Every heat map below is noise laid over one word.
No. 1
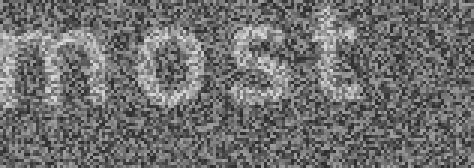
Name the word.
most
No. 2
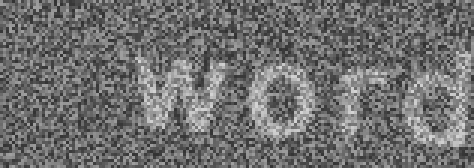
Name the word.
word
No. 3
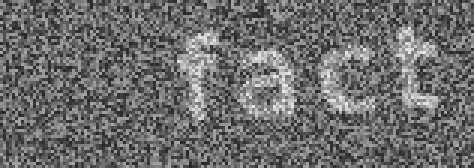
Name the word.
fact
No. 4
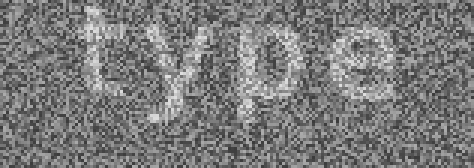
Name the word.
type
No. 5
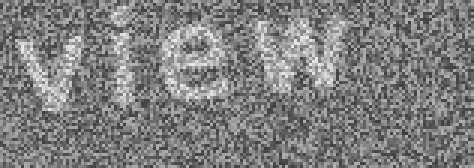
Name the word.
view
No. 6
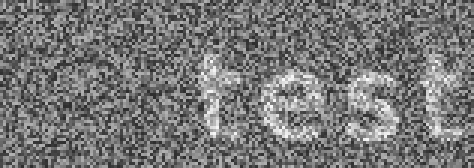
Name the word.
test
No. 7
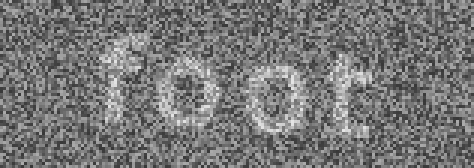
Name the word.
foot
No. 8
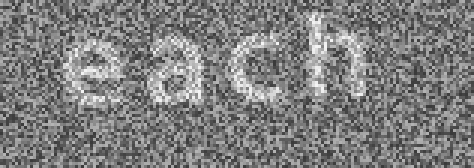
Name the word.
each
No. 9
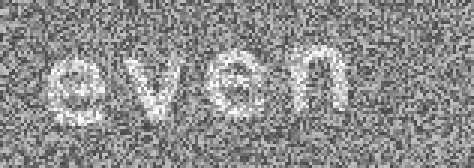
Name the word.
even
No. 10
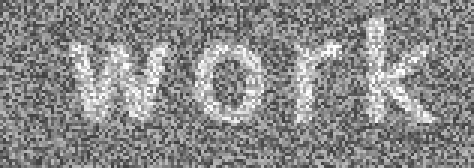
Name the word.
work
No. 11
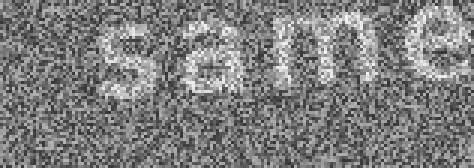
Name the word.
same
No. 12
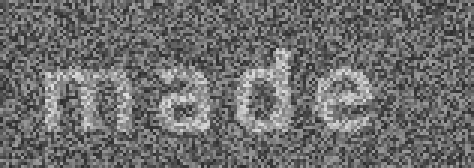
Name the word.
made
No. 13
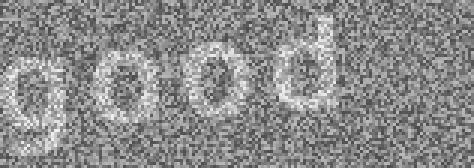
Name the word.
good
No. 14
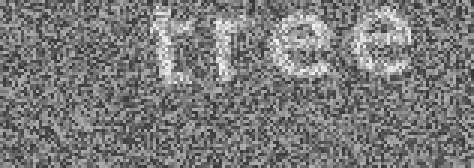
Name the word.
tree
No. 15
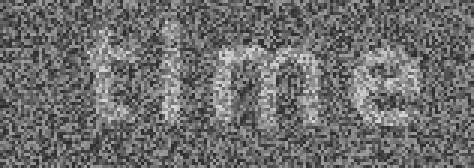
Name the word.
time
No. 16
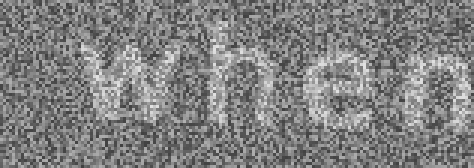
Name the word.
when
